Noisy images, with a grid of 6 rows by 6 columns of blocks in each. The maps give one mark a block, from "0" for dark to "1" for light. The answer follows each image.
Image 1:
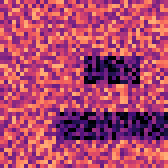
1 1 1 1 1 1
1 1 1 1 1 1
1 1 1 0 0 1
1 1 1 1 1 1
1 1 0 0 0 0
1 1 1 1 1 1
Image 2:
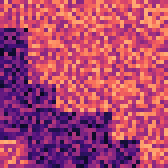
1 1 1 1 1 1
0 1 1 1 1 1
0 1 1 1 1 1
0 0 1 1 1 1
0 0 0 0 1 1
1 0 0 0 0 1
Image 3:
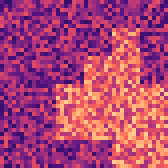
0 0 0 0 0 0
0 0 0 0 1 0
0 0 0 1 1 0
0 0 1 1 1 1
0 0 1 1 1 1
0 0 0 0 1 1
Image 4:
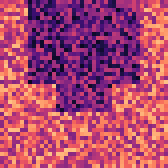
1 0 0 0 0 1
1 0 0 0 0 1
1 0 0 0 0 1
1 1 0 0 1 1
1 1 1 1 1 1
1 1 1 1 1 1
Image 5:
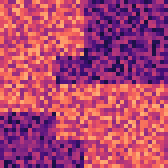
1 1 1 0 0 0
1 1 1 0 0 0
1 1 0 0 0 0
1 1 1 1 1 1
0 0 1 1 1 1
0 0 0 1 1 1
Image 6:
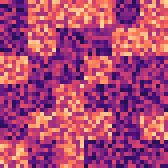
0 1 1 1 0 1
0 1 0 0 1 1
1 0 0 1 0 0
0 0 1 0 0 0
0 1 1 1 0 1
1 0 1 0 0 0
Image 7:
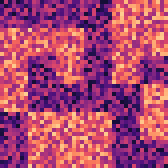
0 0 0 0 1 1
1 1 1 0 1 1
1 0 1 0 1 0
1 0 0 0 0 1
0 1 1 1 0 1
0 1 1 1 0 0
